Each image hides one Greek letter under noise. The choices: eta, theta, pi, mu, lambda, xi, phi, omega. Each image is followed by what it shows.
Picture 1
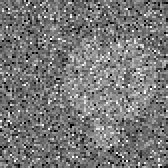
phi
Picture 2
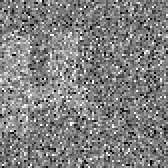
mu
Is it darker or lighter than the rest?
lighter
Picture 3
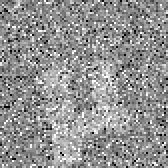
mu
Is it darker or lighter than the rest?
lighter
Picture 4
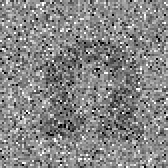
omega
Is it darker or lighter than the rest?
darker
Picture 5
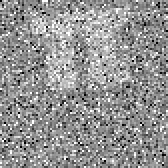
pi
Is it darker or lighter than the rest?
lighter
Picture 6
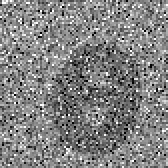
theta
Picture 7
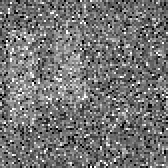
mu
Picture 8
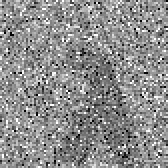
lambda
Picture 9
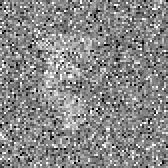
xi
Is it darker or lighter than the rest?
lighter
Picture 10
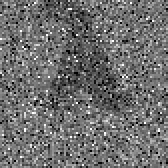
lambda
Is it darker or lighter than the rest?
darker
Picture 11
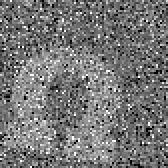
omega
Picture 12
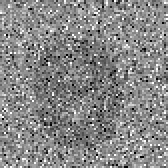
theta
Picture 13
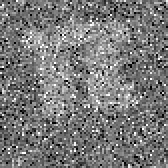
pi
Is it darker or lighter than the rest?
lighter
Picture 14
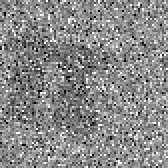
pi
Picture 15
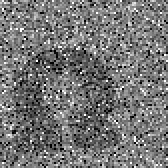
omega
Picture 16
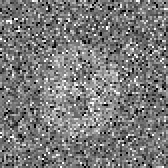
theta
